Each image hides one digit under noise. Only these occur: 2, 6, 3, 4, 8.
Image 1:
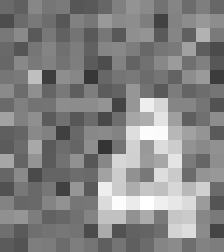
4
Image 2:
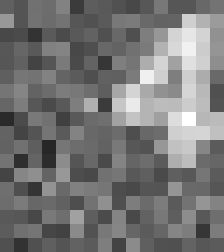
4
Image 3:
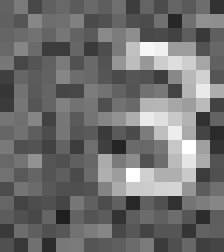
3
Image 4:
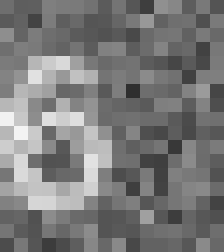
6
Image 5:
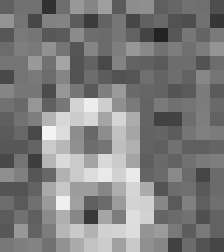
8
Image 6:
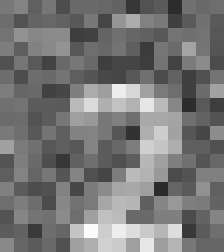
2
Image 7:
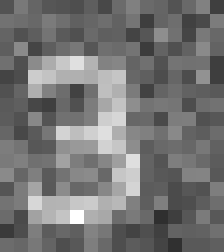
3
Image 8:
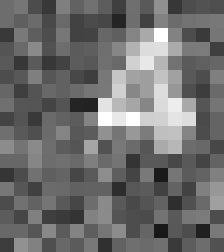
4
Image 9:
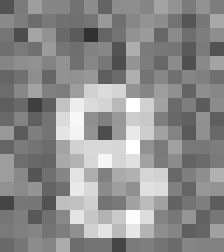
8
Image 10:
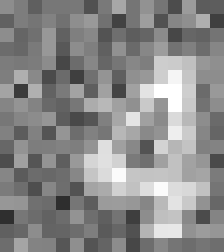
4
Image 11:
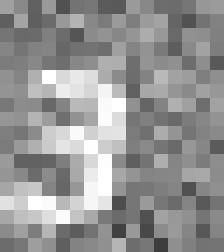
3
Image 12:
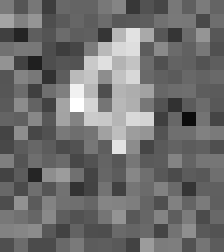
4
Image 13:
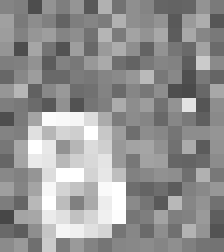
8
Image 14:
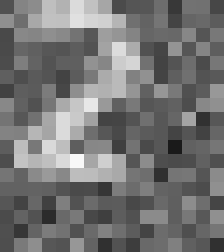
2
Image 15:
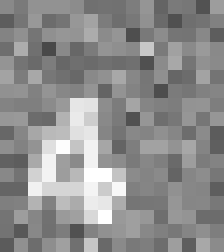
4
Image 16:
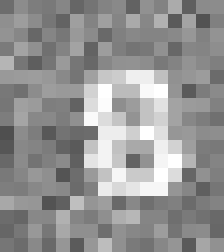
8
